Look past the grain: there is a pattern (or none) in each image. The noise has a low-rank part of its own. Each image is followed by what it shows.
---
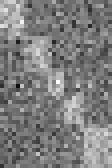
blocks along the diagonal
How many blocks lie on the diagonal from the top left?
5
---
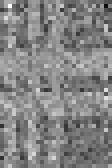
bands of rows crossing bands of columns
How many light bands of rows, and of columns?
2 and 3
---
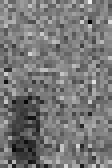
one block
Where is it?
bottom left
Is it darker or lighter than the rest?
darker
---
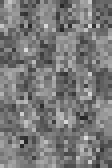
a checkerboard
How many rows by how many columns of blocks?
5 by 6
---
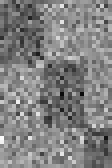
blocks along the diagonal
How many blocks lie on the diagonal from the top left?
3
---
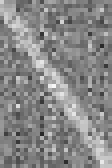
a diagonal band
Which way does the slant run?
top left to bottom right
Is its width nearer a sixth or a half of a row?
a sixth
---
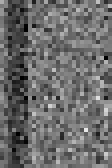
one band of columns
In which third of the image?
left
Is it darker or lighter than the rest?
darker
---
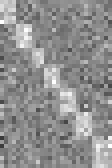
blocks along the diagonal
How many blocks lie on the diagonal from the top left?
7
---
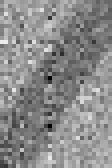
a diagonal band
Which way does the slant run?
bottom left to top right
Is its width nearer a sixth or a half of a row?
a half
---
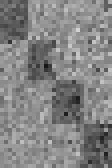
blocks along the diagonal
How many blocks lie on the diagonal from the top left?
4
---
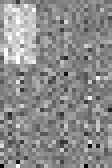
one block
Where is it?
top left
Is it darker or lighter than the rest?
lighter
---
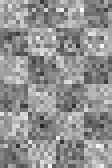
a checkerboard
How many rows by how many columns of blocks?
6 by 4
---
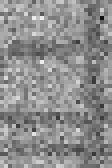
bands of rows crossing bands of columns
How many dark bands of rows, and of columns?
3 and 1
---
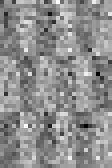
a checkerboard
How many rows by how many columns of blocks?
3 by 6
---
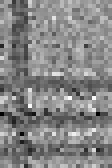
bands of rows crossing bands of columns
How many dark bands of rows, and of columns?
3 and 1
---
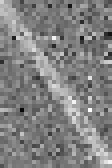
a diagonal band
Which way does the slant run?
top left to bottom right
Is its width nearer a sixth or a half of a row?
a sixth
